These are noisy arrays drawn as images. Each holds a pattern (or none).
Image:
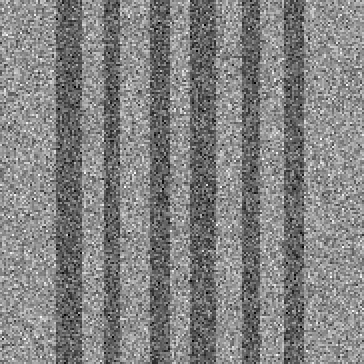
bands of columns
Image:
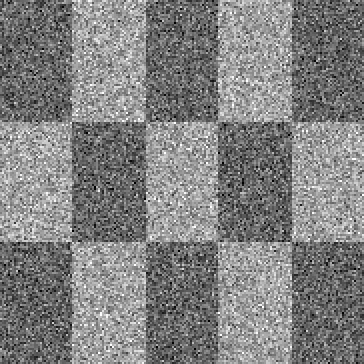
a checkerboard
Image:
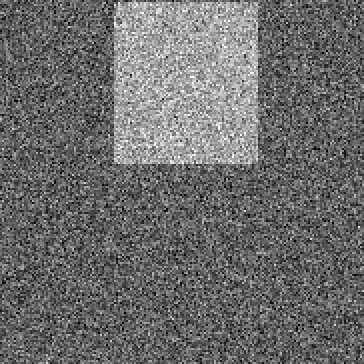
one block
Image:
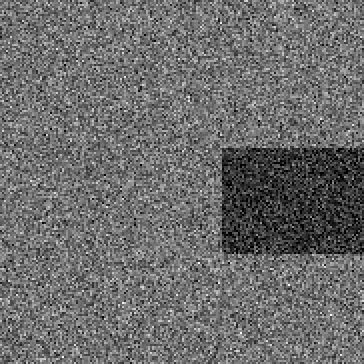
one block
